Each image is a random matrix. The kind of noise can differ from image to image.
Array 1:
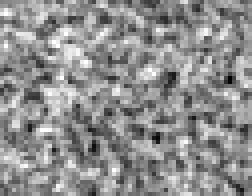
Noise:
blotchy
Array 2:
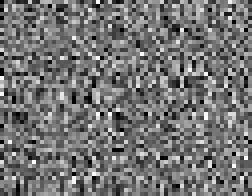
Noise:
low rank plus noise
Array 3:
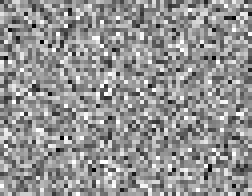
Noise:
independent entries
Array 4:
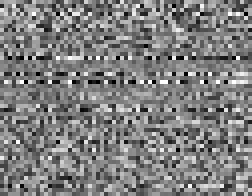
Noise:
rows of uneven size
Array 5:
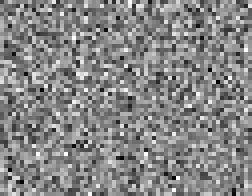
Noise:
independent entries
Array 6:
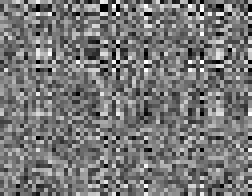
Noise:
low rank plus noise
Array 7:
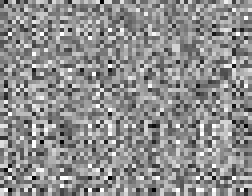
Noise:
low rank plus noise
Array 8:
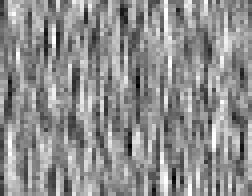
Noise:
streaked along the columns
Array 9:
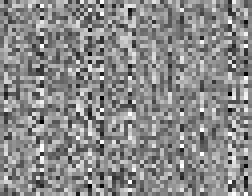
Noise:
columns of uneven size
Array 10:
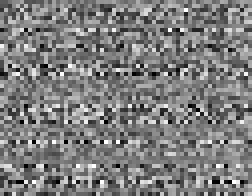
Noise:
rows of uneven size
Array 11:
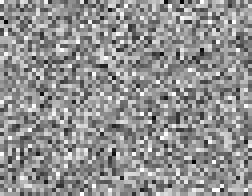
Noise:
independent entries
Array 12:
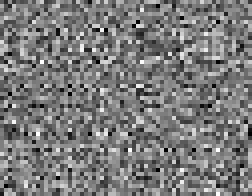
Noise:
low rank plus noise
